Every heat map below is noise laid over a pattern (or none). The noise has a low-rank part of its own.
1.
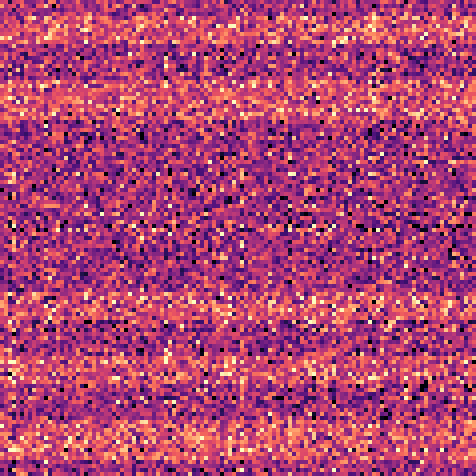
bands of rows
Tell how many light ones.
5
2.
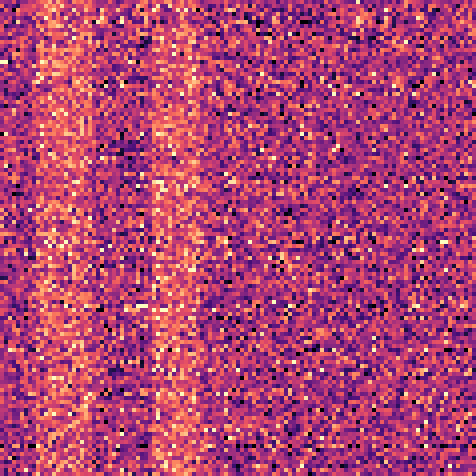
bands of columns
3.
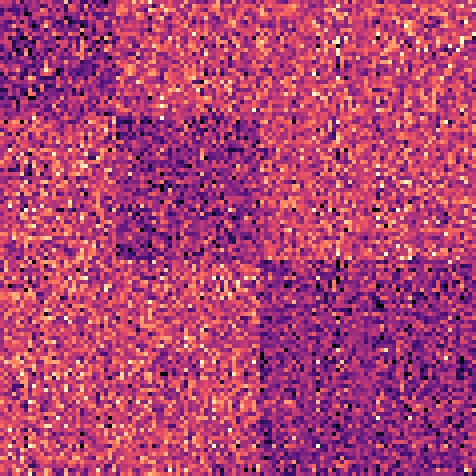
blocks along the diagonal
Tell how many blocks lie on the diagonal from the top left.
3
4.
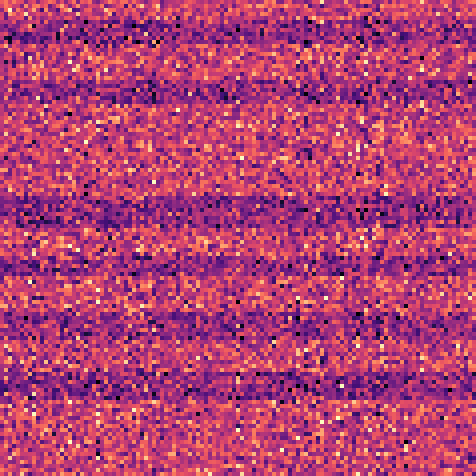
bands of rows
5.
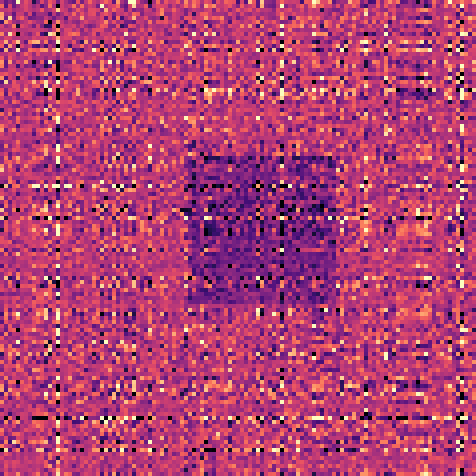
one block
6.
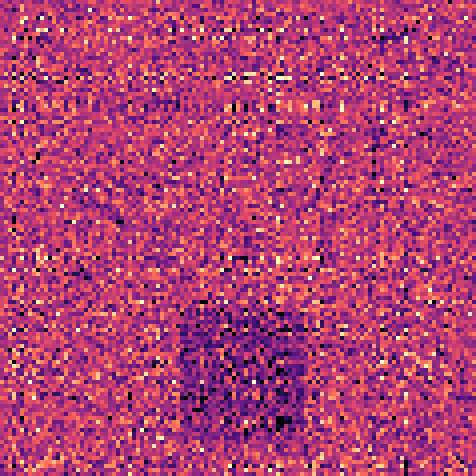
one block
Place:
bottom middle
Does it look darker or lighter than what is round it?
darker
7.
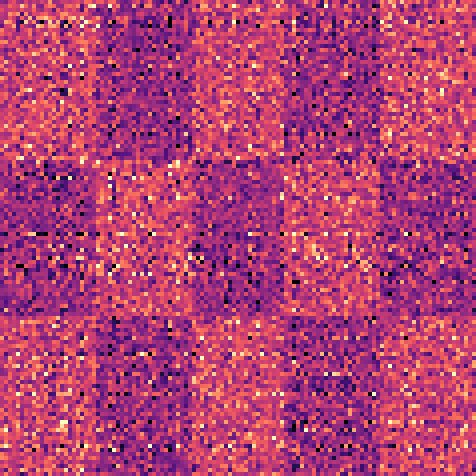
a checkerboard
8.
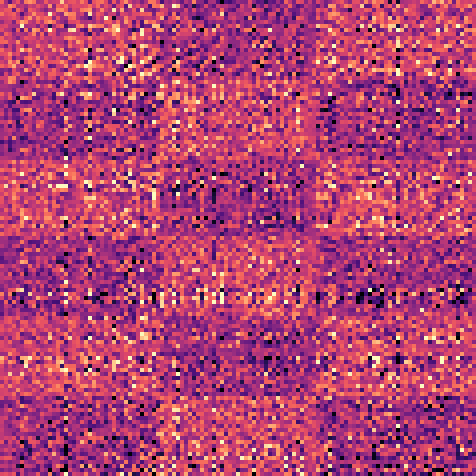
a checkerboard
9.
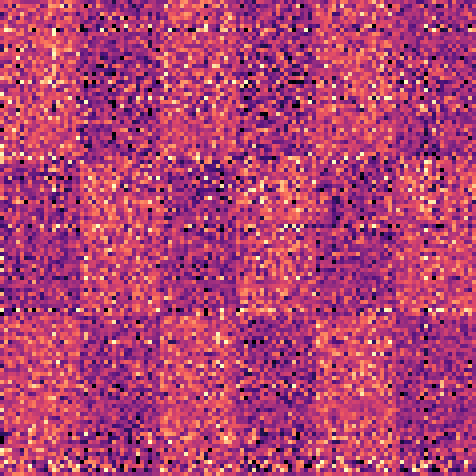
a checkerboard
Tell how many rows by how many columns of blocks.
3 by 6
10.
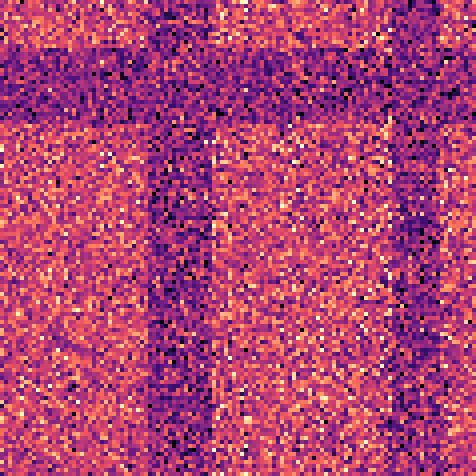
bands of rows crossing bands of columns
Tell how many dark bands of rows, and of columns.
1 and 2
